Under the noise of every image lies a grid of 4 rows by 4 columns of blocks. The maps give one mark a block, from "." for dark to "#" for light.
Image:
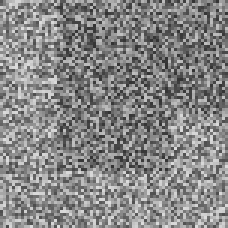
# . . .
# . . .
# . . #
# # # #
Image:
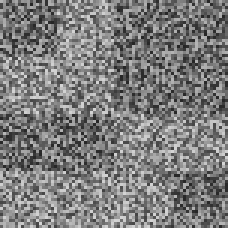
. # . .
# # . .
. . # #
# # # .
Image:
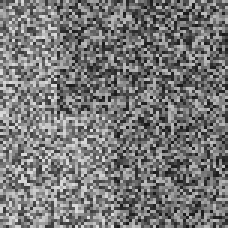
# . . .
# . . .
# # . .
# # . .
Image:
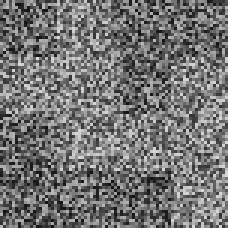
. # . .
# # . #
. # # #
. . . #
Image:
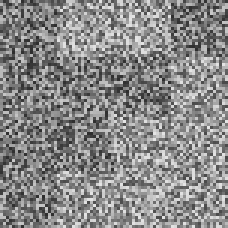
. # # .
. . . #
. . # #
. # # #
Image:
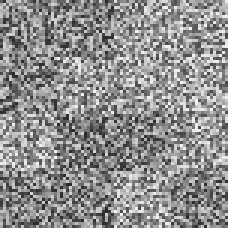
. . # #
. # # #
# . . #
. . # .
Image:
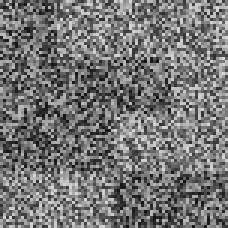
. # # #
. . . #
. . # #
# # . .
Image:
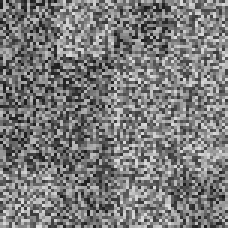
. # . #
. . # #
. . # #
# . # .
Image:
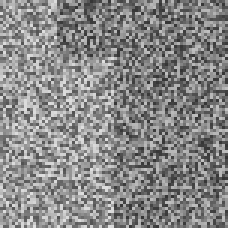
# . . .
# # . .
# # . .
# # . .
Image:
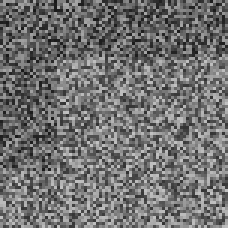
. . . .
. # # #
. # # #
# # # #
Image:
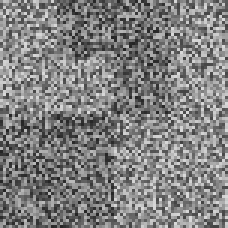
# . . #
# # . #
. . # #
. . # #
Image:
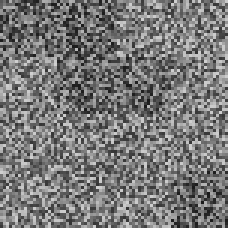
. . # #
# . . #
# # # #
# # # .
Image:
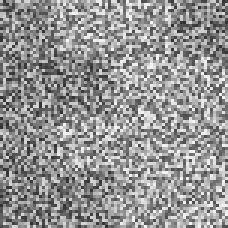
. # # .
. . # #
. # # #
. . # #
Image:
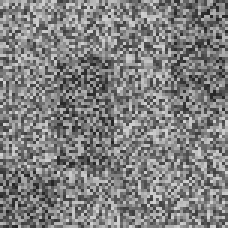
# # # .
# . # .
# . # #
. # # #
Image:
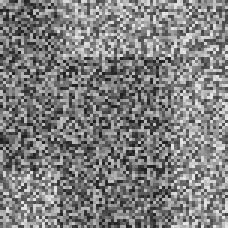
. # # #
. . . #
. . . #
# . . #
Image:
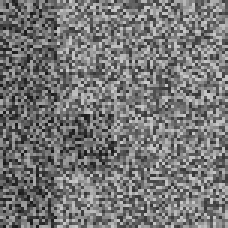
. # # #
. # # #
. . # #
. # # #
